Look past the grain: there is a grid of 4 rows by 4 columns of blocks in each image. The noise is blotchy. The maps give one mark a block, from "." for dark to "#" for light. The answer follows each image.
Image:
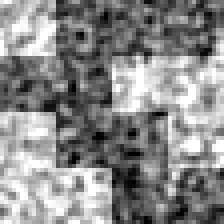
# . . .
. . # #
# . . #
# # . .
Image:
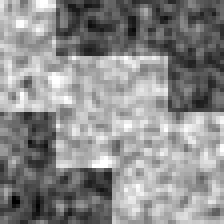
# . . .
# # # .
. # # #
. . # #
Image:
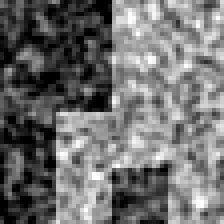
. . # #
. . # #
. # # #
. # . #
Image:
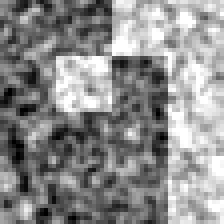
. . # #
. # . #
. . . #
. . . #
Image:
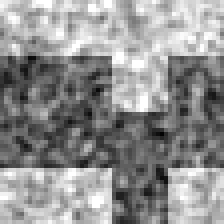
# # # #
. . # .
. . . .
# # . #
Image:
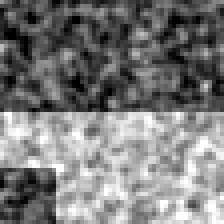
. . . .
. . . .
# # # #
. # # #
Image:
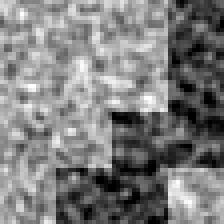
# # # .
# # # .
# # . .
# . . #
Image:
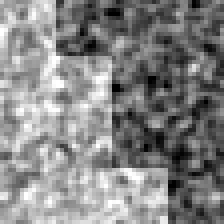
# . . .
# # . .
# # . .
# # # .
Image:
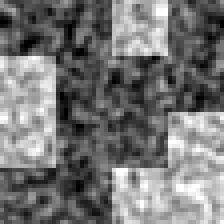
. . # .
# . . .
# . . #
. . # #
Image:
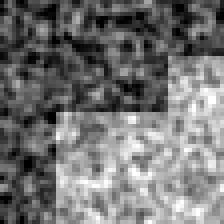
. . . .
. . . #
. # # #
. # # #
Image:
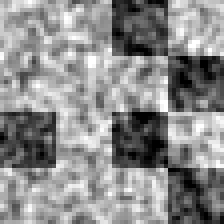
# # . #
# # # .
. # . #
# # # .
